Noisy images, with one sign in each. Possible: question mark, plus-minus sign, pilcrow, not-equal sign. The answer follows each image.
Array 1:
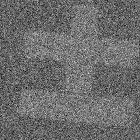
plus-minus sign
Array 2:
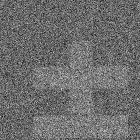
plus-minus sign
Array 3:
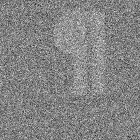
pilcrow
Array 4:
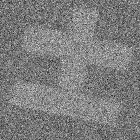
plus-minus sign
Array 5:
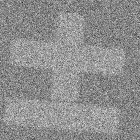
plus-minus sign
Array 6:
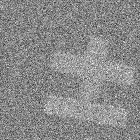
plus-minus sign
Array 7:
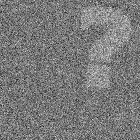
question mark
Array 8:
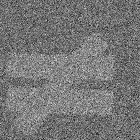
not-equal sign
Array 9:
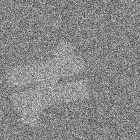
not-equal sign
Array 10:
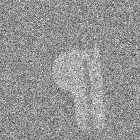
pilcrow
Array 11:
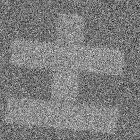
plus-minus sign
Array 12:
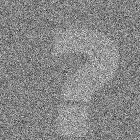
question mark
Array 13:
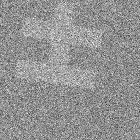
plus-minus sign
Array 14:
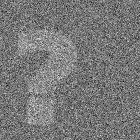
question mark
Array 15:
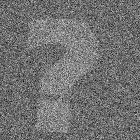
question mark
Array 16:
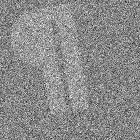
pilcrow
